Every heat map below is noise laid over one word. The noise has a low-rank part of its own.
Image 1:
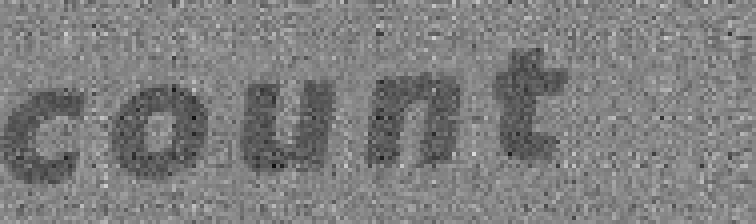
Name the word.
count
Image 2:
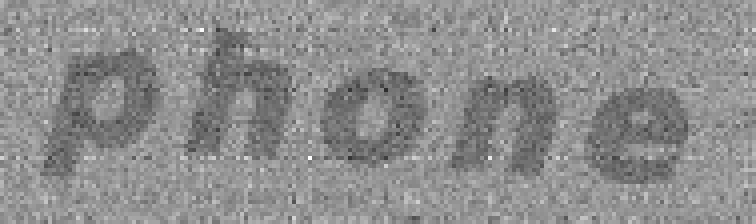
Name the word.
phone
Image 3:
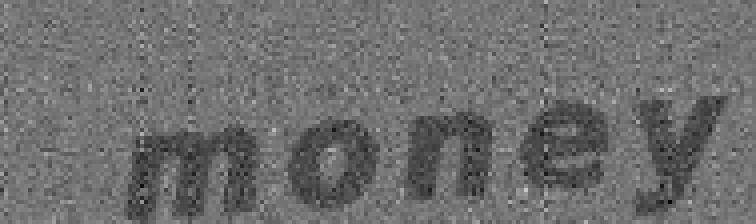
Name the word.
money
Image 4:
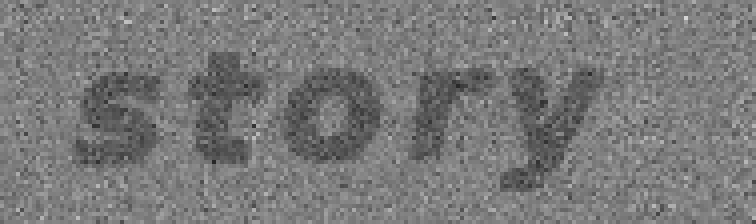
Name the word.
story
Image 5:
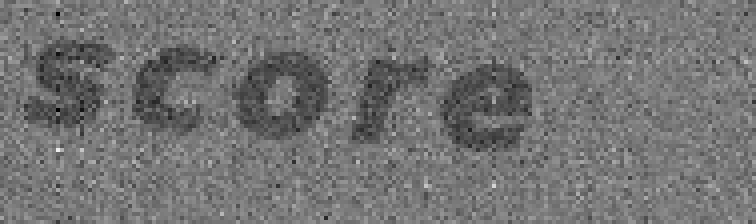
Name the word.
score
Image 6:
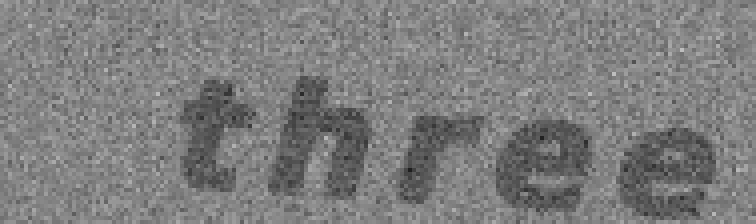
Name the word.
three
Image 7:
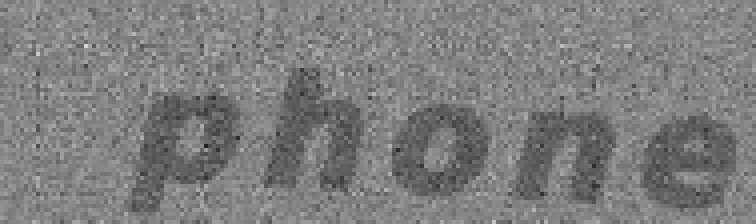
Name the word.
phone
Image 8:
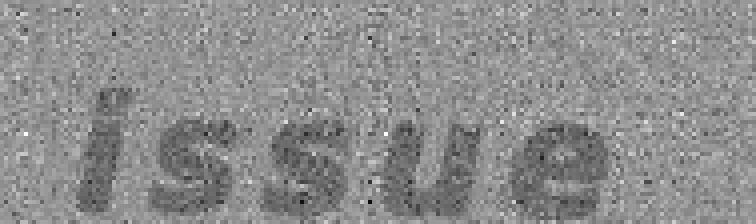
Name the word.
issue
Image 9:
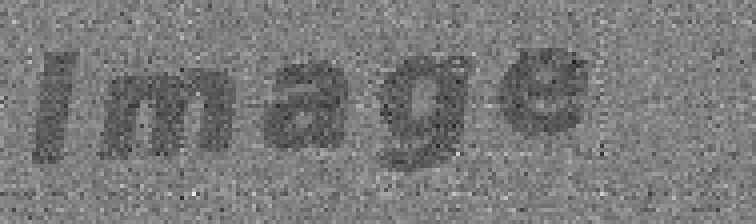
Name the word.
image
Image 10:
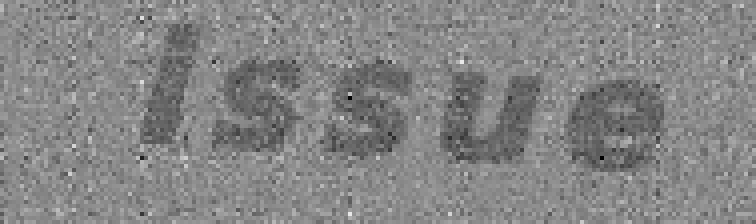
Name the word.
issue
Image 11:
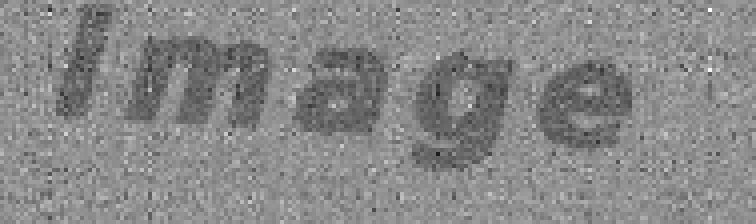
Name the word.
image
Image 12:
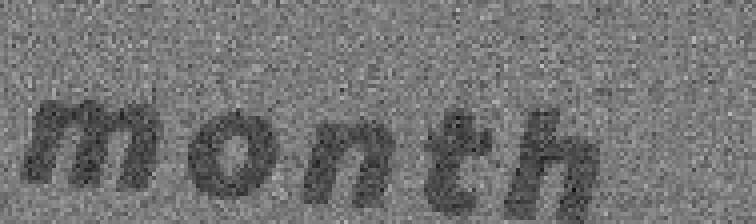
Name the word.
month
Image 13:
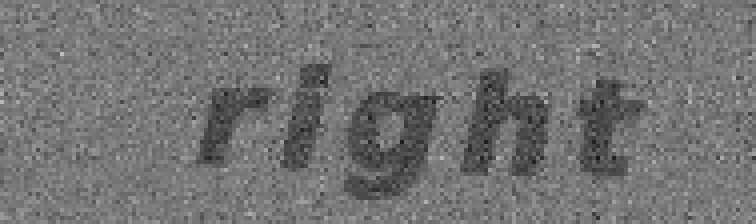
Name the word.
right
